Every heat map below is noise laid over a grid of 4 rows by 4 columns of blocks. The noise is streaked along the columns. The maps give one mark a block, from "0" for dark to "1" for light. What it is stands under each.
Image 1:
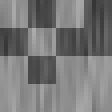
1010
0100
1011
1111
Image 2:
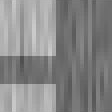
1100
1100
0000
1100
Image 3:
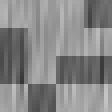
1110
0111
0100
1011
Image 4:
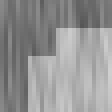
0000
0011
0111
0111
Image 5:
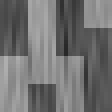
0101
0100
1110
1010
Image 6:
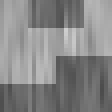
1001
1111
1100
0000
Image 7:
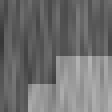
0000
0000
0011
0111
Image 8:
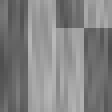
0101
0110
0110
0110
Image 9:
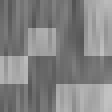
0001
0101
1000
0011
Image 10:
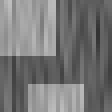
1100
1100
0000
0110
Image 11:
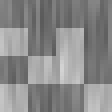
0000
1010
0110
1001
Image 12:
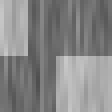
1000
1000
0011
0011
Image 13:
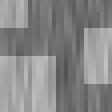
1000
0001
1101
1100
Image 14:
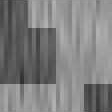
0111
0011
0011
1110
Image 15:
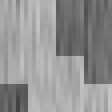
1100
1100
1110
0111
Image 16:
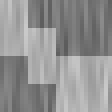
1000
1100
0111
0011
